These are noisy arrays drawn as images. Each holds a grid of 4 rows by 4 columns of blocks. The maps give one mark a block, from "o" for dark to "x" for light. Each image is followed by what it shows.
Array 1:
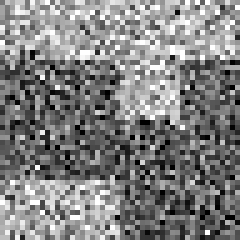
xxxx
ooxo
oooo
xxoo
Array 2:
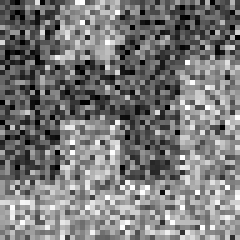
oxoo
ooox
oxox
xxxx
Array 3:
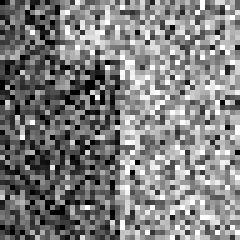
oxxx
ooxx
ooxx
ooxx
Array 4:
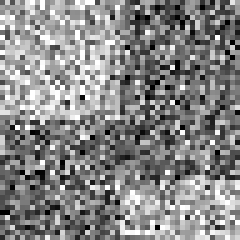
xxoo
xxoo
oooo
ooxx
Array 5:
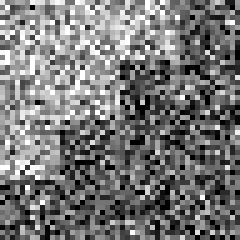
xxxo
xxoo
xooo
oooo
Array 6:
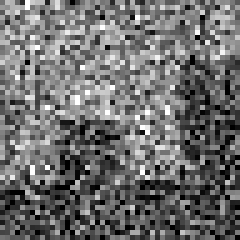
xxxx
xxxo
xoxo
oooo
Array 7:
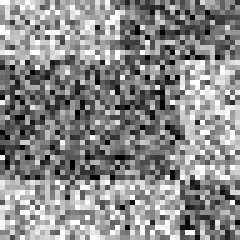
xxoo
ooox
ooox
xxxo
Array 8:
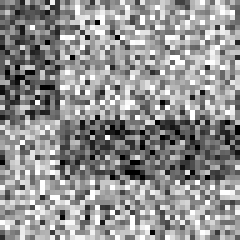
oxxx
oxxx
xooo
xxxx
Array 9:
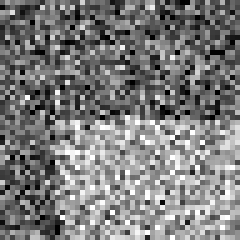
oooo
oooo
oxxx
oxxx
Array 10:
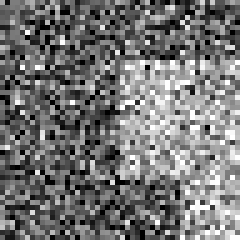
oooo
ooxx
ooxx
ooox
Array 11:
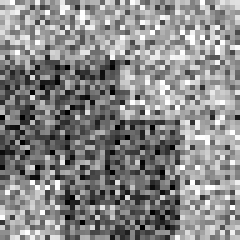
xxxx
ooxx
ooox
xoox
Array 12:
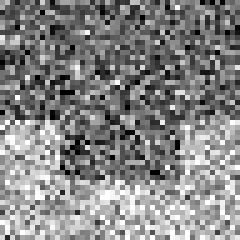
oooo
oooo
xoox
xxxx
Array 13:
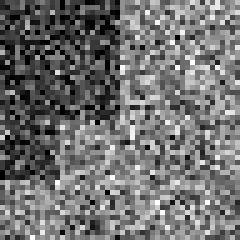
ooxx
ooxx
oxxx
xxxx
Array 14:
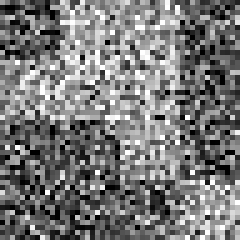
oxxo
xxxo
ooxo
ooox
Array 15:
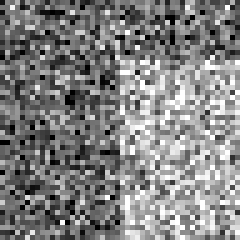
oooo
ooxx
ooxx
ooxx
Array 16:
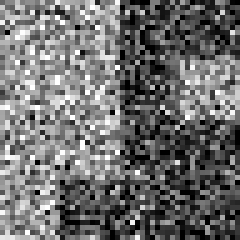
xxoo
xxox
xxoo
xooo
